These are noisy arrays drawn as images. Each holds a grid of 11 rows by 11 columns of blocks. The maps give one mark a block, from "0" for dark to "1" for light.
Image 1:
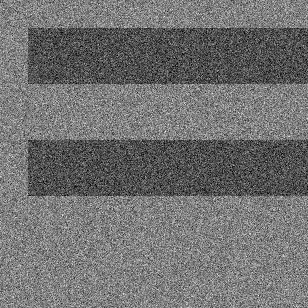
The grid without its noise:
1 1 1 1 1 1 1 1 1 1 1
1 0 0 0 0 0 0 0 0 0 0
1 0 0 0 0 0 0 0 0 0 0
1 1 1 1 1 1 1 1 1 1 1
1 1 1 1 1 1 1 1 1 1 1
1 0 0 0 0 0 0 0 0 0 0
1 0 0 0 0 0 0 0 0 0 0
1 1 1 1 1 1 1 1 1 1 1
1 1 1 1 1 1 1 1 1 1 1
1 1 1 1 1 1 1 1 1 1 1
1 1 1 1 1 1 1 1 1 1 1
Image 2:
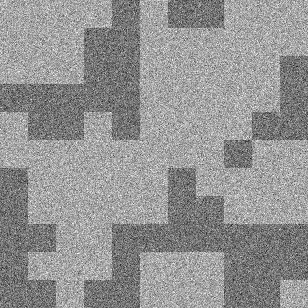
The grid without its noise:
1 1 1 1 0 1 0 0 1 1 1
1 1 1 0 0 1 1 1 1 1 1
1 1 1 0 0 1 1 1 1 1 0
0 0 0 0 0 1 1 1 1 1 0
1 0 0 1 0 1 1 1 1 0 0
1 1 1 1 1 1 1 1 0 1 1
0 1 1 1 1 1 0 1 1 1 1
0 1 1 1 1 1 0 0 1 1 1
0 0 1 1 0 0 0 0 0 0 0
0 1 1 1 0 1 1 1 0 0 0
0 0 1 0 0 1 1 1 0 0 1
